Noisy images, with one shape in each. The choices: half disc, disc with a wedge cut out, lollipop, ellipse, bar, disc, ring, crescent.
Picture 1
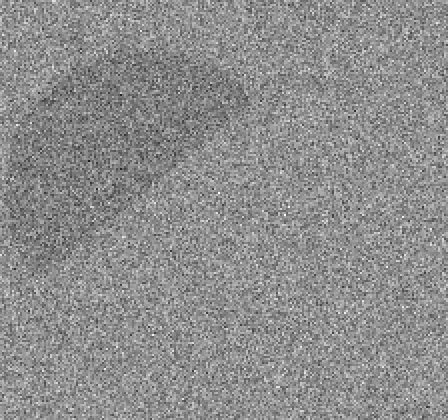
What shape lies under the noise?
half disc
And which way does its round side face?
up and left
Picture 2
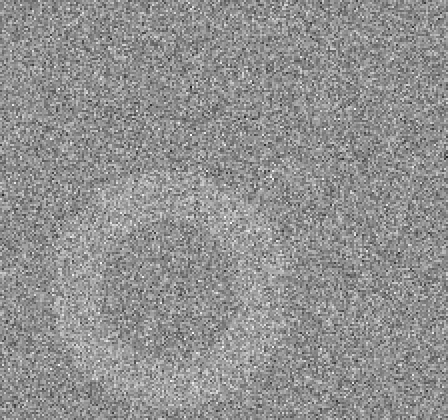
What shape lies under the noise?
ring
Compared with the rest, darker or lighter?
lighter
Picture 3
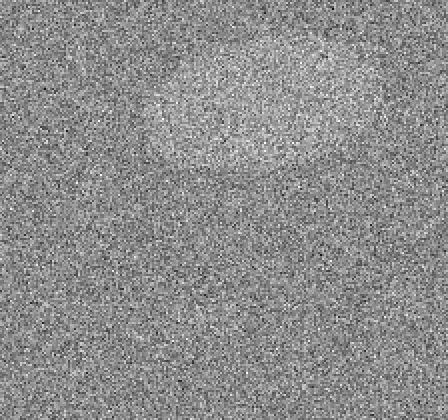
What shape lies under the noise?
ellipse
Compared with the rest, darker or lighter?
lighter
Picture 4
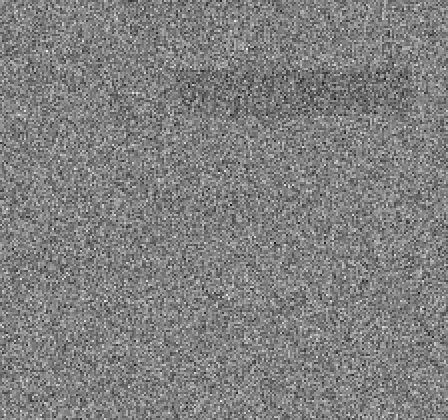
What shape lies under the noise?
bar
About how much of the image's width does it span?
half
